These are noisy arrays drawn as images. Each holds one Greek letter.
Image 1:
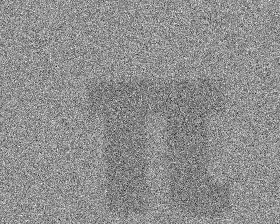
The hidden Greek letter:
pi
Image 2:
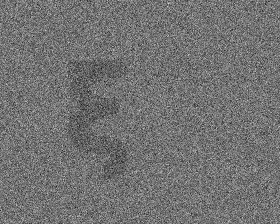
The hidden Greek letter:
xi
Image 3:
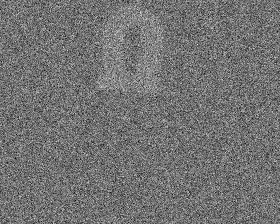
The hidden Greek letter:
omega
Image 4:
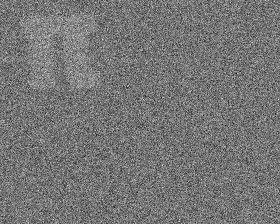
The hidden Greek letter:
pi
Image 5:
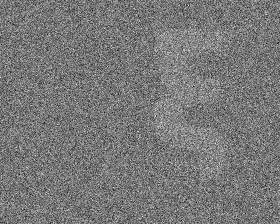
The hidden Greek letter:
xi
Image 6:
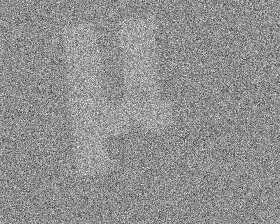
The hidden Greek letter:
mu
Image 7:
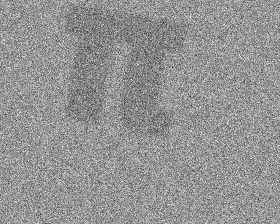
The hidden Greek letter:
pi
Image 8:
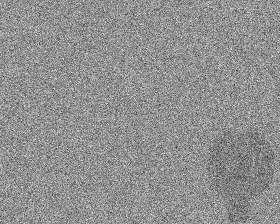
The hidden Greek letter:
phi
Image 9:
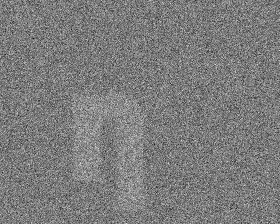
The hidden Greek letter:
eta
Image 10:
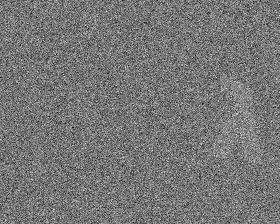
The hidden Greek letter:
lambda
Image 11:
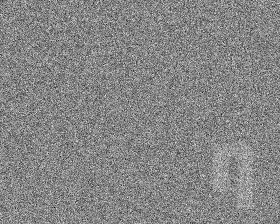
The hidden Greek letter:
eta
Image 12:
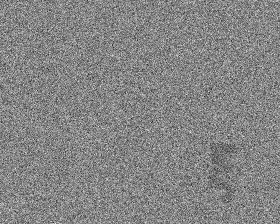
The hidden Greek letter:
xi
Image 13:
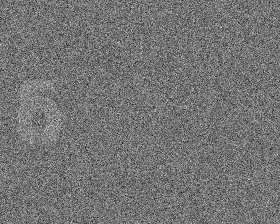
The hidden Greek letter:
delta
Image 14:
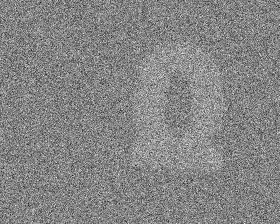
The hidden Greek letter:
omega
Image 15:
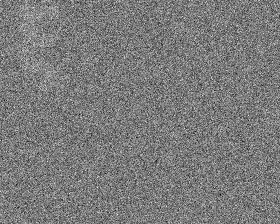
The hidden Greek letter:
xi
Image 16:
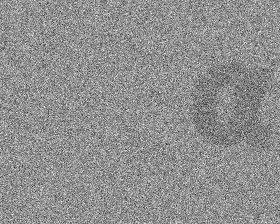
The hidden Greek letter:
alpha
